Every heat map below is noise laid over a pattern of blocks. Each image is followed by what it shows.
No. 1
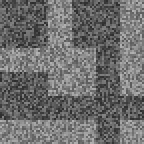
mirrored about the diagonal from the top left
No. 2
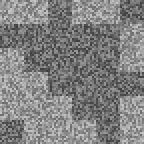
mirrored about the diagonal from the bottom left
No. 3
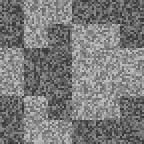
top and bottom mirror each other
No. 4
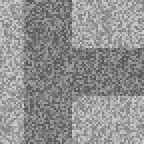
top and bottom mirror each other
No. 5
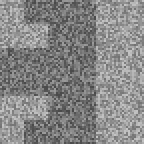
top and bottom mirror each other
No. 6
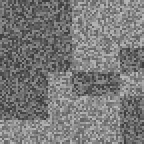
no symmetry
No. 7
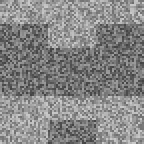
left and right mirror each other
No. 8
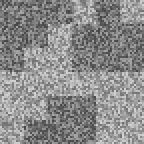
no symmetry
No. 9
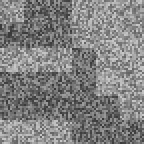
no symmetry
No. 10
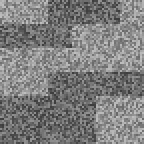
no symmetry
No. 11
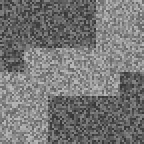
the same after a half turn
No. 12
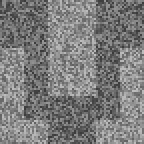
left and right mirror each other
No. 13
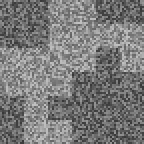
mirrored about the diagonal from the top left
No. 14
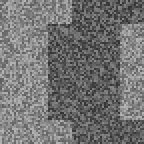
top and bottom mirror each other
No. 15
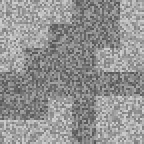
mirrored about the diagonal from the top left
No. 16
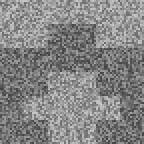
left and right mirror each other
